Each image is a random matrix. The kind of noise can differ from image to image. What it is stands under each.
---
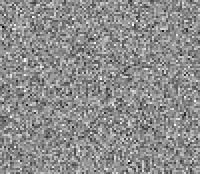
independent entries
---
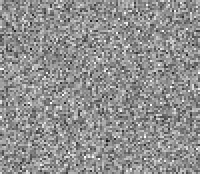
independent entries
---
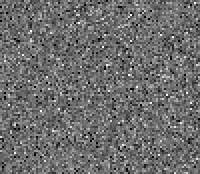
heavy tails
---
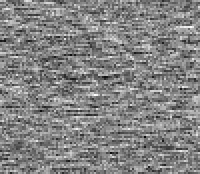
streaked along the rows
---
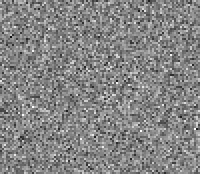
independent entries
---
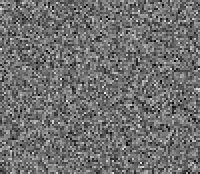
independent entries
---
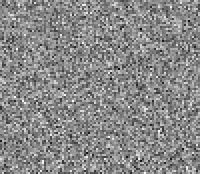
independent entries
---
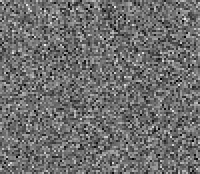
independent entries
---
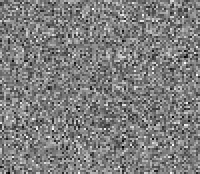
low rank plus noise
